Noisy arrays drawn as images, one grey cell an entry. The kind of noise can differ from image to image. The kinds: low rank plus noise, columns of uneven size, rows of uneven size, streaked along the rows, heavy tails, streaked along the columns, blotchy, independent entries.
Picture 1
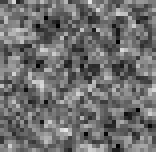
blotchy
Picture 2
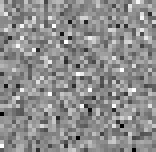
heavy tails
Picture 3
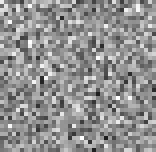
independent entries
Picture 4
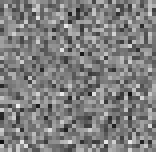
low rank plus noise
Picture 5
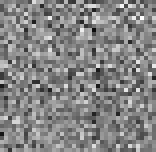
low rank plus noise
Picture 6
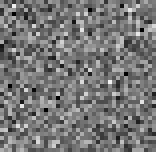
independent entries
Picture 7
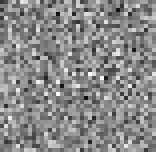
independent entries
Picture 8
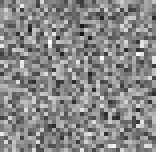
independent entries
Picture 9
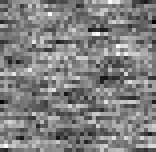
streaked along the rows
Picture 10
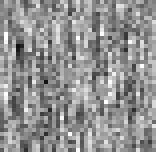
streaked along the columns
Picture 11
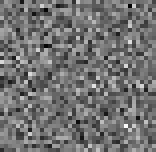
low rank plus noise
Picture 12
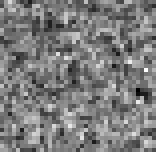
blotchy
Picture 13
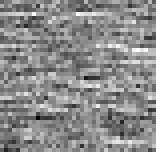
streaked along the rows
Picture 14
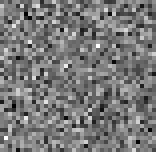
independent entries
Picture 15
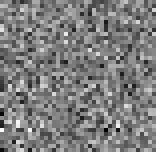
low rank plus noise
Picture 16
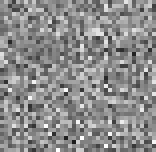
low rank plus noise
